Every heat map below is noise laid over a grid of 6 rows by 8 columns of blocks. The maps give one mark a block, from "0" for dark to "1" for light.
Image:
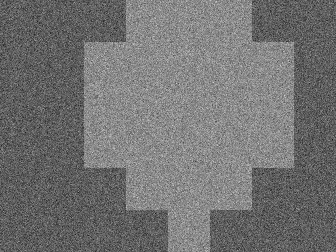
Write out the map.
00011100
00111110
00111110
00111110
00011100
00001000
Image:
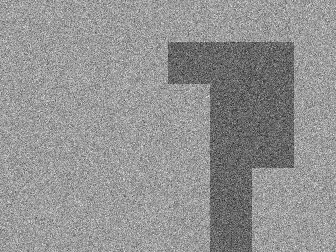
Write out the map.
11111111
11110001
11111001
11111001
11111011
11111011
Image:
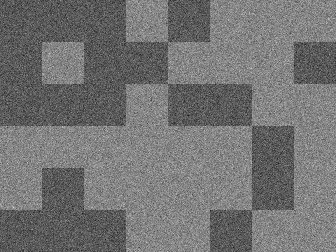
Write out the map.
00010111
01001110
00010011
11111101
10111101
00011011
